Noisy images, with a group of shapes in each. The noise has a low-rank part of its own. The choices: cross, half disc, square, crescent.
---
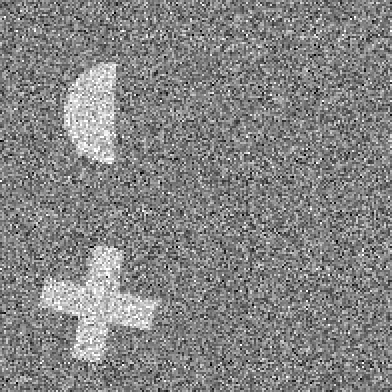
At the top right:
nothing
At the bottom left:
cross
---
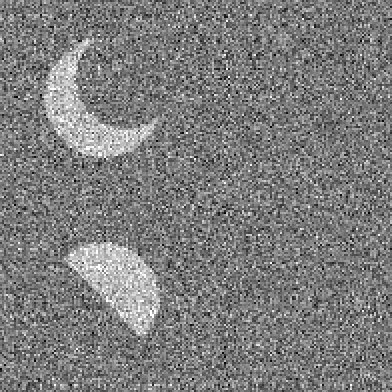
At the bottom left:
half disc
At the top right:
nothing
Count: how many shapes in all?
2
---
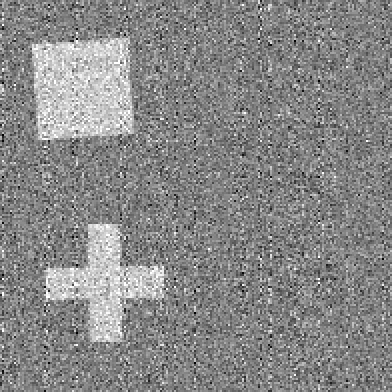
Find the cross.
bottom left
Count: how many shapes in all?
2
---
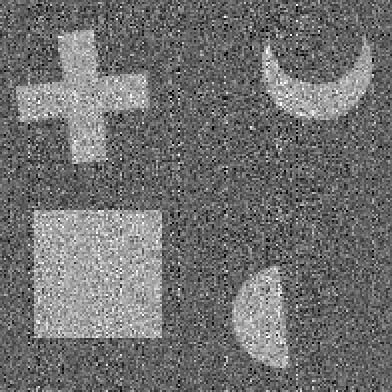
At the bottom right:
half disc
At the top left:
cross
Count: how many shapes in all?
4
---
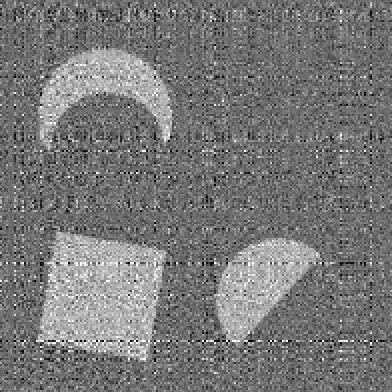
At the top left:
crescent
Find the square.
bottom left
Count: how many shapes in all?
3
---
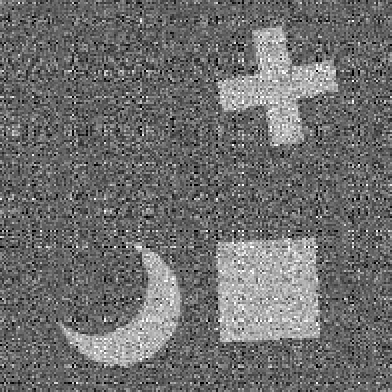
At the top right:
cross
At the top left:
nothing
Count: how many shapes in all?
3
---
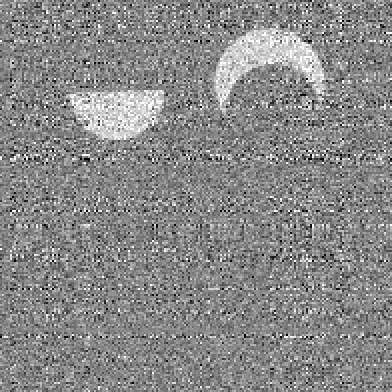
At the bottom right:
nothing
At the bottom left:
nothing
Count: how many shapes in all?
2
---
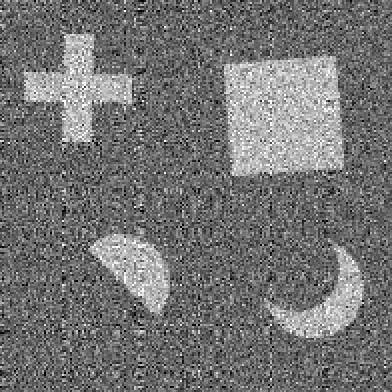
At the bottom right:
crescent
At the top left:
cross
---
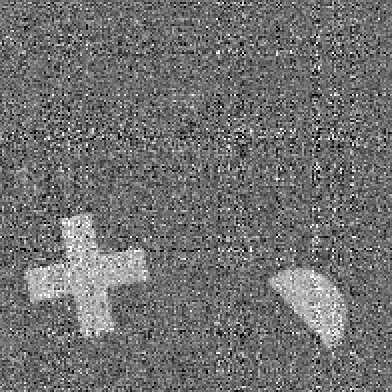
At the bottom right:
half disc
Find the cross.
bottom left
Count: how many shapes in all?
2
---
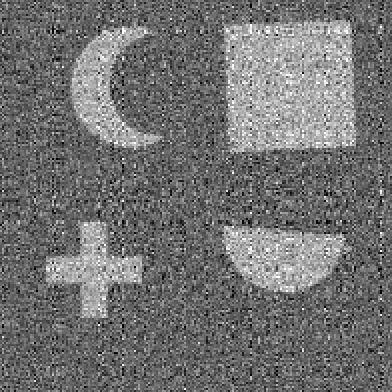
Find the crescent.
top left
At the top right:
square
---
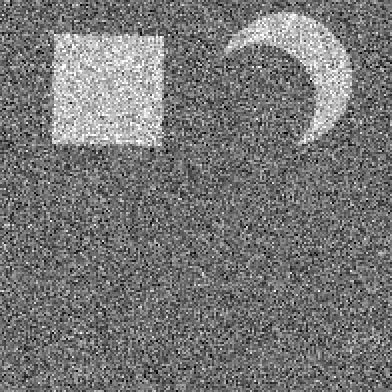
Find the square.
top left
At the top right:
crescent
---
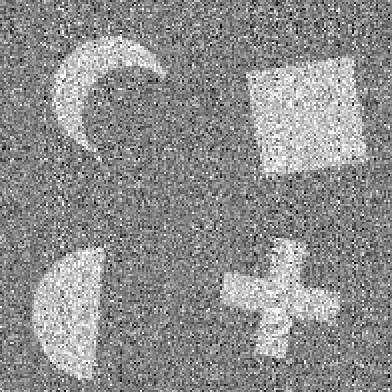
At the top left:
crescent
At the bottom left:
half disc
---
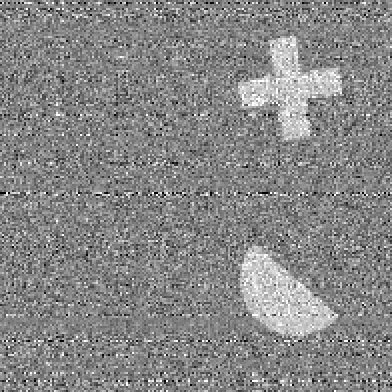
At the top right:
cross
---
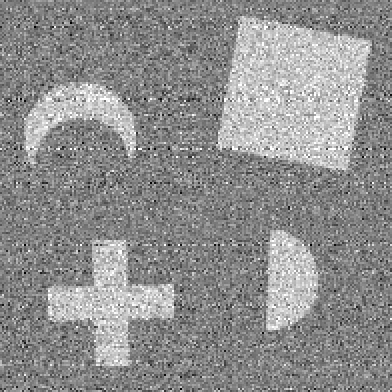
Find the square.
top right
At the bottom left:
cross
